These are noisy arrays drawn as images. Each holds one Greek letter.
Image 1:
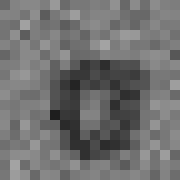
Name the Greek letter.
sigma
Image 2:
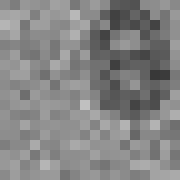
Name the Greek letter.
theta
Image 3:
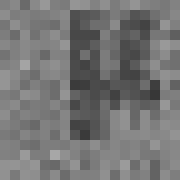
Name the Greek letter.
mu
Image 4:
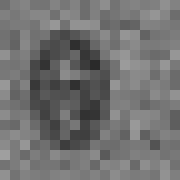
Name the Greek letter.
theta
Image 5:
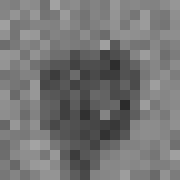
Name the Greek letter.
phi
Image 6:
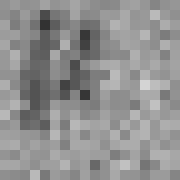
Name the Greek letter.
mu
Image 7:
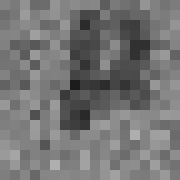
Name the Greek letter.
mu
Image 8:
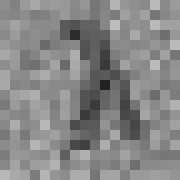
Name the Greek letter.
lambda
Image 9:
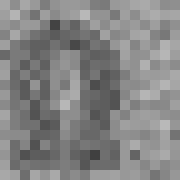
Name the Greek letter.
omega
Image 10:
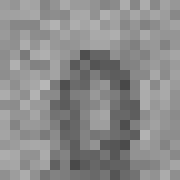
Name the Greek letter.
omega
